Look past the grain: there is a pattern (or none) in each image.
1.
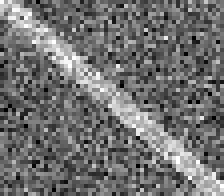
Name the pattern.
a diagonal band
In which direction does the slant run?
top left to bottom right
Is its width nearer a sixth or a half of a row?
a sixth
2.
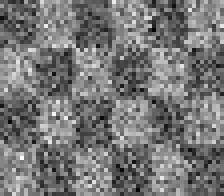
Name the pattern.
a checkerboard
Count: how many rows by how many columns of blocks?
4 by 6
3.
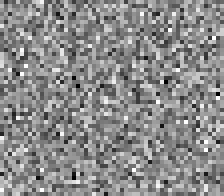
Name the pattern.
only noise
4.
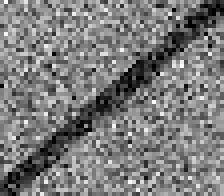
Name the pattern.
a diagonal band
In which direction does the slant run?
bottom left to top right
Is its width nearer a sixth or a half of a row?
a sixth
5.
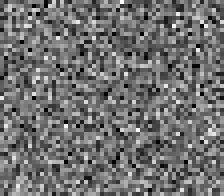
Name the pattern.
only noise
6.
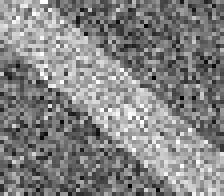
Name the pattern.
a diagonal band
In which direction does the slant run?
top left to bottom right
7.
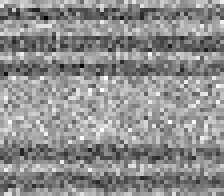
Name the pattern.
bands of rows
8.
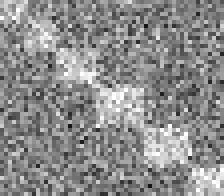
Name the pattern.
blocks along the diagonal
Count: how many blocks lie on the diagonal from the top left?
6
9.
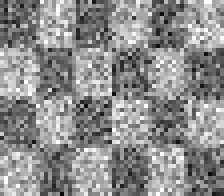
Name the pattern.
a checkerboard
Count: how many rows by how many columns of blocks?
4 by 6
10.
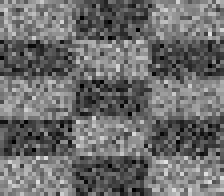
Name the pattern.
a checkerboard
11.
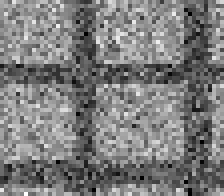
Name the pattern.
bands of rows crossing bands of columns
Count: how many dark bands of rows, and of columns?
2 and 2
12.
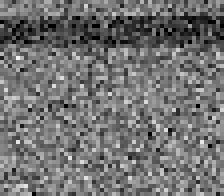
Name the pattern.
one band of rows
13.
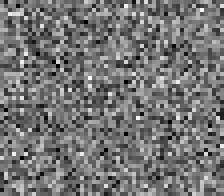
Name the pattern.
only noise
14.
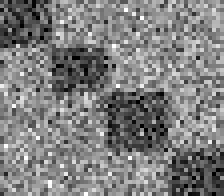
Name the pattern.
blocks along the diagonal
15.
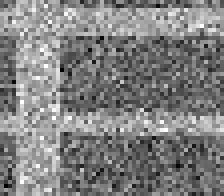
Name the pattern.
bands of rows crossing bands of columns
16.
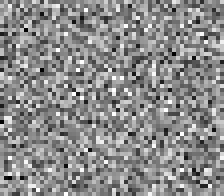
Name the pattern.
only noise
